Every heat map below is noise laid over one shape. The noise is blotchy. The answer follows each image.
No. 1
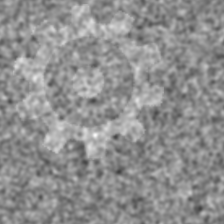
light gear
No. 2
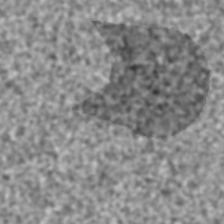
dark cat's head
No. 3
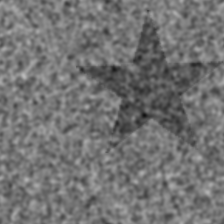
dark star
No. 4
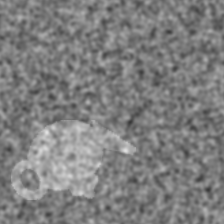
light teapot
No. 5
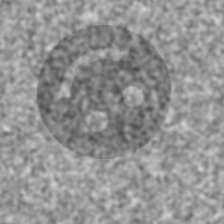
dark smiling face
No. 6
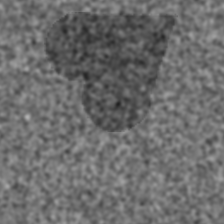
dark heart
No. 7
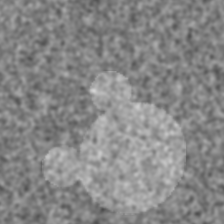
light bear's head
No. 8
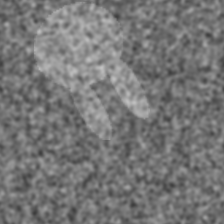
light rabbit's head
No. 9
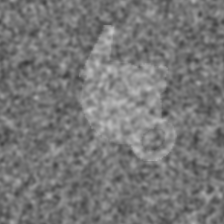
light teapot
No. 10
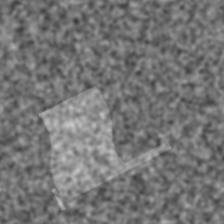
light flag
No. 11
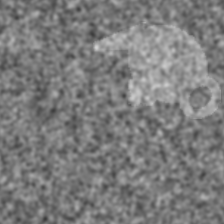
light teapot
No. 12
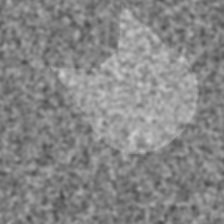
light cat's head
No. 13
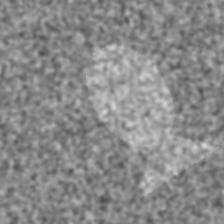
light fish
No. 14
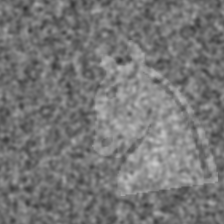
light chess knight
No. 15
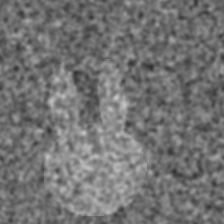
light rabbit's head
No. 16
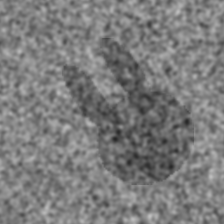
dark rabbit's head
